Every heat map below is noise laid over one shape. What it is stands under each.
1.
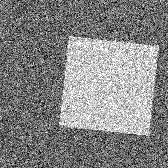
square
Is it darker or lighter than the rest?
lighter
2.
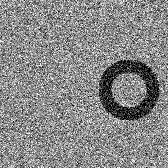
ring
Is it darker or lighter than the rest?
darker
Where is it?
middle right
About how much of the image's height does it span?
a third
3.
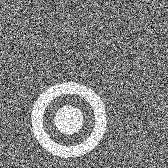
bullseye
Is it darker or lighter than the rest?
lighter
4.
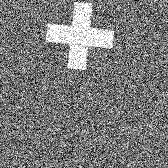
cross
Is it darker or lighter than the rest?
lighter
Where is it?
top middle
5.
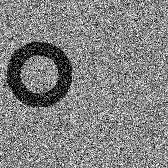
ring
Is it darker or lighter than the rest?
darker
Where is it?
middle left
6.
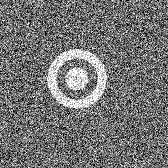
bullseye
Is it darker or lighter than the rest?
lighter
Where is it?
centre
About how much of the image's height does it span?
a third
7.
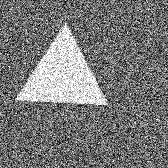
triangle
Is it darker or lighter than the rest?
lighter
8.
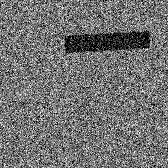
bar
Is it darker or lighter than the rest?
darker
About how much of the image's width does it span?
half
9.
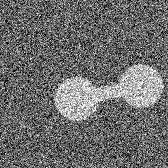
dumbbell
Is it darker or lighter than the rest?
lighter
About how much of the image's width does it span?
two thirds
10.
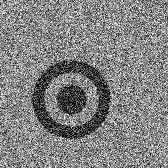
bullseye
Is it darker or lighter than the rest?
darker
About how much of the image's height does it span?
half
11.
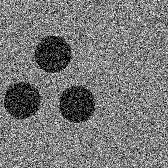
three dots
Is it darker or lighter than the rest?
darker
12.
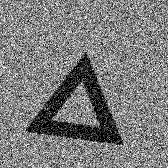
triangle frame
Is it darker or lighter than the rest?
darker
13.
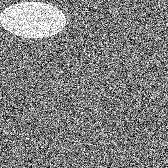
ellipse
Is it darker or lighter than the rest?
lighter
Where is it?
top left
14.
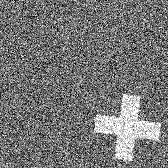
cross
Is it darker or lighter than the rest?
lighter
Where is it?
bottom right
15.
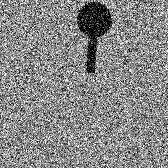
lollipop
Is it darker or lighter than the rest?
darker
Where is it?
top middle
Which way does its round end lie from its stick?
up
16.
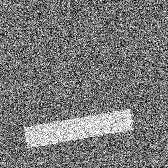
bar
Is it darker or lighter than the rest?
lighter
